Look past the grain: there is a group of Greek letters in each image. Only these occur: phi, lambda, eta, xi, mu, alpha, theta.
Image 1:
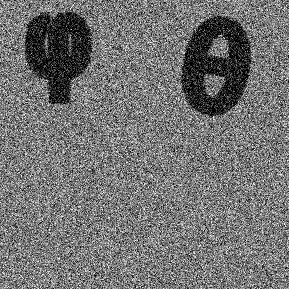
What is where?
top left: phi; top right: theta
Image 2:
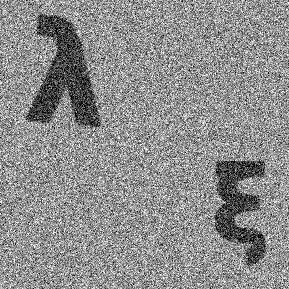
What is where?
top left: lambda; bottom right: xi
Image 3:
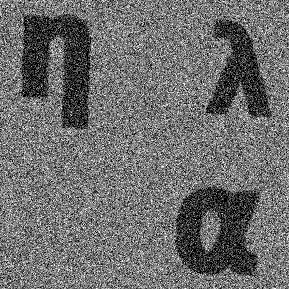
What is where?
top left: eta; top right: lambda; bottom right: alpha
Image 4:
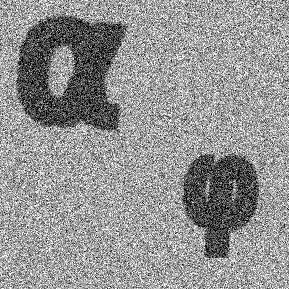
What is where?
top left: alpha; bottom right: phi
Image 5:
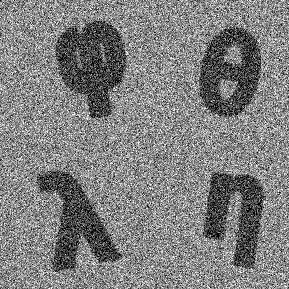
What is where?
top left: phi; top right: theta; bottom left: lambda; bottom right: eta
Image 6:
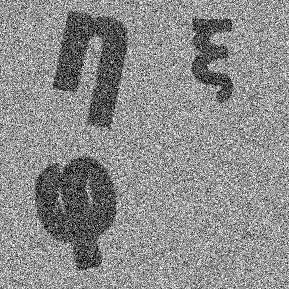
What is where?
top left: eta; top right: xi; bottom left: phi
